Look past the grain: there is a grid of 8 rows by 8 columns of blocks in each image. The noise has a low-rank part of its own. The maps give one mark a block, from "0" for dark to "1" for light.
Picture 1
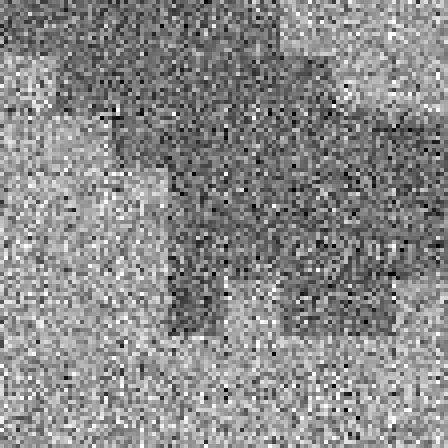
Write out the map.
0 0 0 0 0 1 1 1
1 0 0 0 0 0 1 1
1 1 0 0 0 0 0 0
1 1 1 0 0 0 0 0
1 1 1 0 0 0 0 0
1 1 1 0 1 0 0 1
1 1 1 1 1 1 1 1
1 1 1 1 1 1 1 1
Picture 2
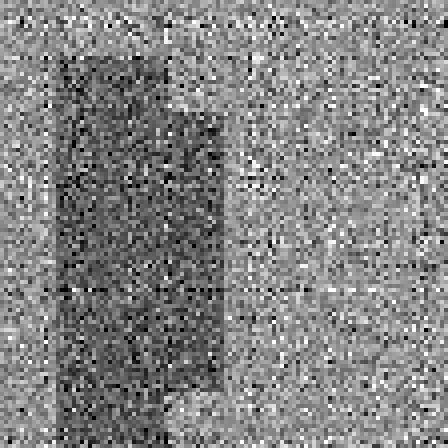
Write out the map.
1 1 1 1 1 1 1 1
1 0 0 1 1 1 1 1
1 0 0 0 1 1 1 1
1 0 0 0 1 1 1 1
1 0 0 0 1 1 1 1
1 0 0 0 1 1 1 1
1 0 0 0 1 1 1 1
1 0 0 1 1 1 1 1
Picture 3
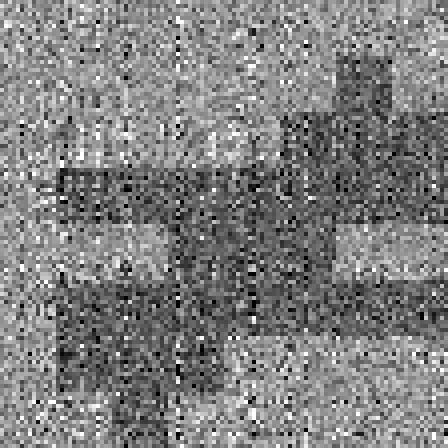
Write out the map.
1 1 1 1 1 1 1 1
1 1 1 1 1 1 0 1
1 1 1 1 1 0 0 0
1 0 0 0 0 0 0 0
1 1 1 0 0 0 1 1
1 0 0 0 0 0 0 0
1 0 0 0 1 1 1 1
1 1 0 1 1 1 1 1
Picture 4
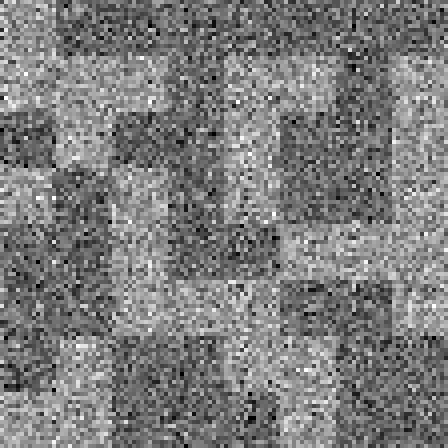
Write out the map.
1 0 0 0 0 0 0 0
1 1 1 0 1 1 0 1
0 1 0 0 1 0 0 1
1 0 1 0 1 0 0 1
0 0 1 0 0 1 1 1
0 0 1 1 1 0 0 1
0 1 0 0 1 1 0 0
1 1 0 0 0 1 0 0
